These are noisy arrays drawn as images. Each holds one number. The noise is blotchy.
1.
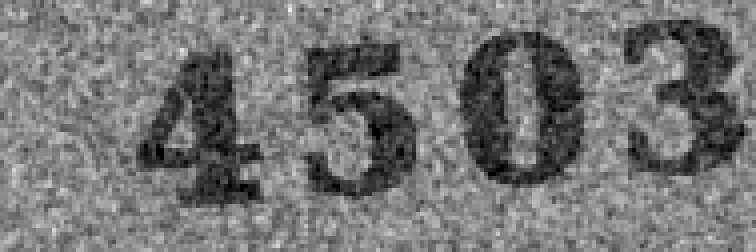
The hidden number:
4503
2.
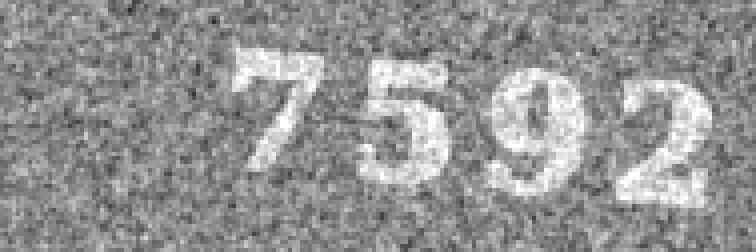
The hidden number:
7592
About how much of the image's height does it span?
two thirds
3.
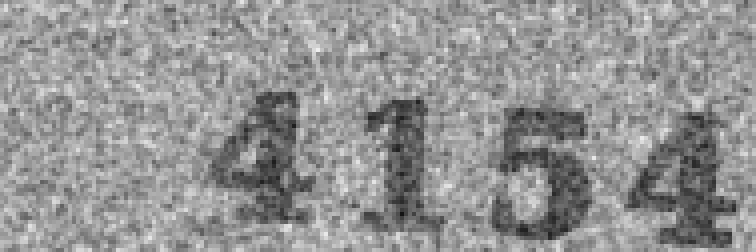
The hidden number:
4154
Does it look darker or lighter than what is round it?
darker
